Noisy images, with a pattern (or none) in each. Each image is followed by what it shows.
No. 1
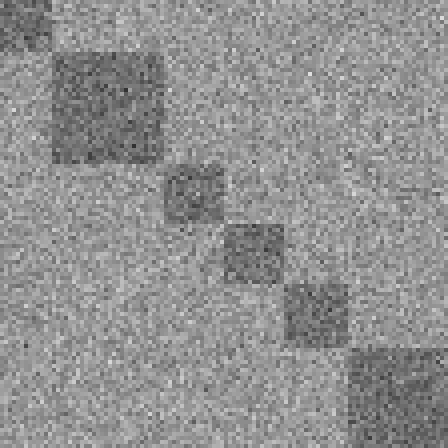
blocks along the diagonal
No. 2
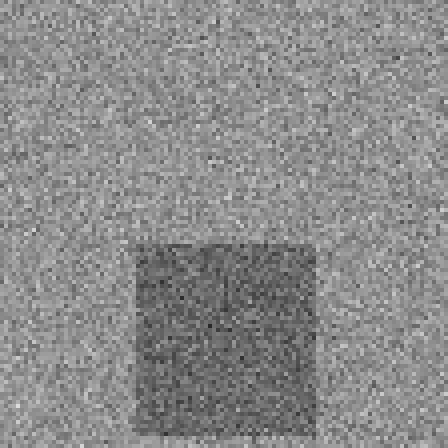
one block
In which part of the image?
bottom middle
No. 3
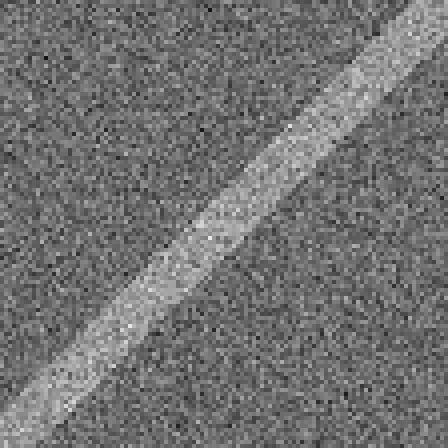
a diagonal band
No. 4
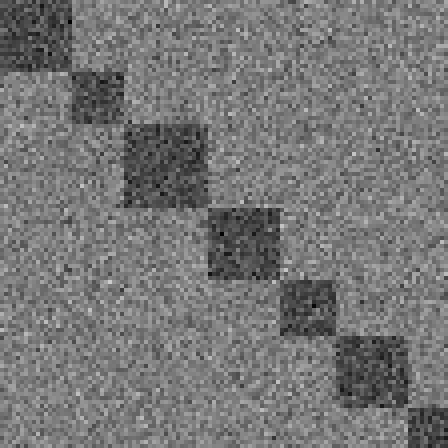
blocks along the diagonal
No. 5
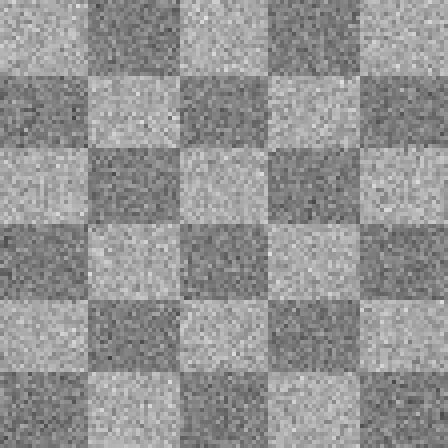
a checkerboard
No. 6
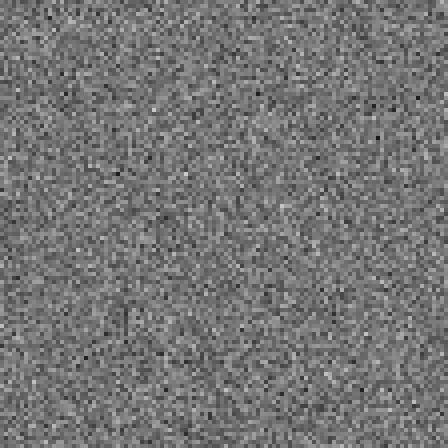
only noise
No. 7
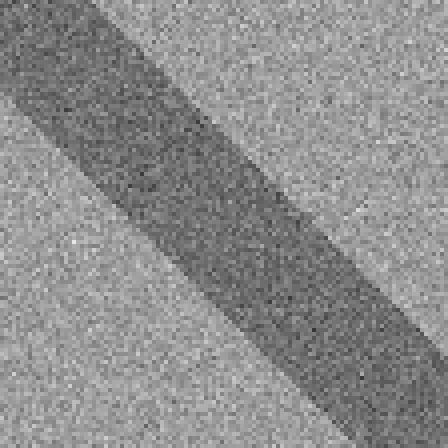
a diagonal band
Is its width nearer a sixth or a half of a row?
a half
